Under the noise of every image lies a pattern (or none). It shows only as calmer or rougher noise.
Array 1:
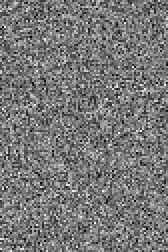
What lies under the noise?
only noise
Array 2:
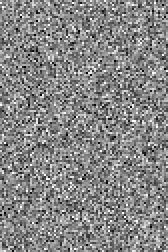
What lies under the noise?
only noise
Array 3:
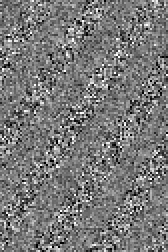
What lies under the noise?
diagonal stripes
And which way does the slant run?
bottom left to top right
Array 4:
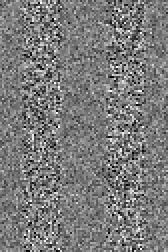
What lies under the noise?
vertical stripes
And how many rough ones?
2
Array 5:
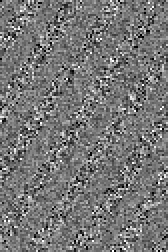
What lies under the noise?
diagonal stripes
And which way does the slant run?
bottom left to top right
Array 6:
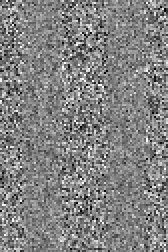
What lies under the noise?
vertical stripes
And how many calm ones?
2
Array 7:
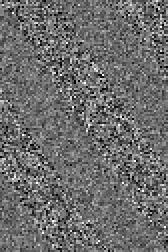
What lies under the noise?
diagonal stripes
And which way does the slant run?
top left to bottom right
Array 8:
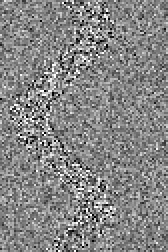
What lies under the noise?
a wavy band
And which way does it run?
top to bottom
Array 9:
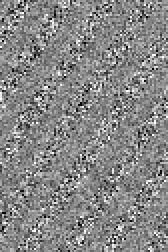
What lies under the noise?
diagonal stripes
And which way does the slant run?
bottom left to top right
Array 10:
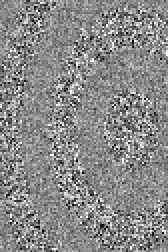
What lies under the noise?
rings round one point
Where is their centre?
middle right
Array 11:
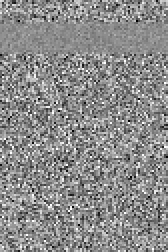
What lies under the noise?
one horizontal stripe
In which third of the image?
top
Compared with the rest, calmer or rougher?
calmer
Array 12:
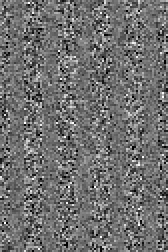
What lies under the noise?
vertical stripes
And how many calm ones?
5
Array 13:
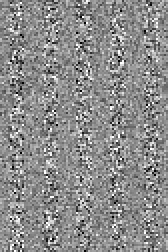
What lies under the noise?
vertical stripes
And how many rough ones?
5
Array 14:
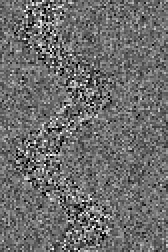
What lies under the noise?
a wavy band
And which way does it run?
top to bottom
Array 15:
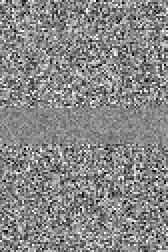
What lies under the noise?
one horizontal stripe
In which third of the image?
middle
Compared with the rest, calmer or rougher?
calmer
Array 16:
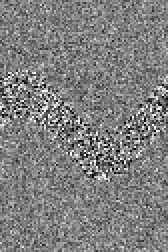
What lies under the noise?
a wavy band
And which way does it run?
left to right
